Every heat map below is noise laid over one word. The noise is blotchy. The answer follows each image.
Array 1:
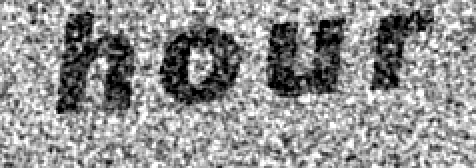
hour
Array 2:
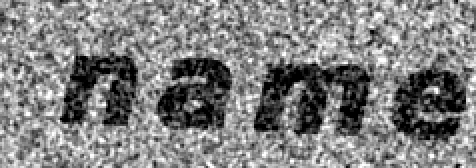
name
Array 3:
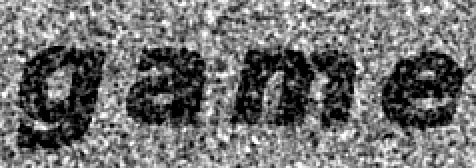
game
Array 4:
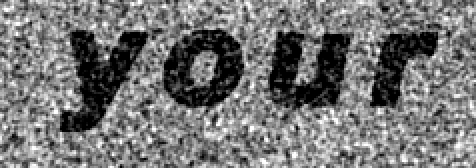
your
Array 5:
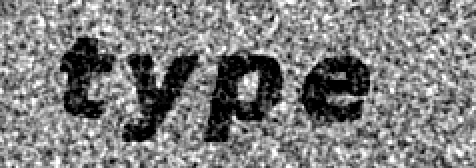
type
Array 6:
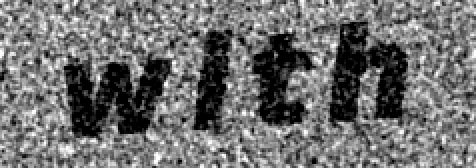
with
